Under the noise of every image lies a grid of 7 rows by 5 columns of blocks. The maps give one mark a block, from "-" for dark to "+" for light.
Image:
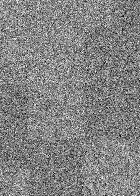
++++-
+++--
+++--
-++--
-++--
---++
+--++
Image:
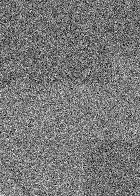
-----
-----
----+
+++++
+++++
+++--
+++--
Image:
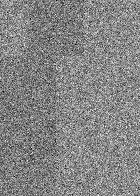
+--++
+--++
--+++
--+++
--+++
--+++
--+++
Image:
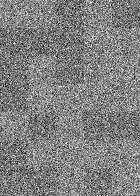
++-+-
---++
-+-++
-++++
+-+--
-++++
--+-+
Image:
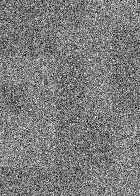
---++
--++-
++-+-
-+-+-
++--+
++--+
---++
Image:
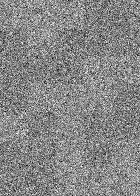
+++--
-+---
---++
-+++-
+-+--
--+-+
--+++
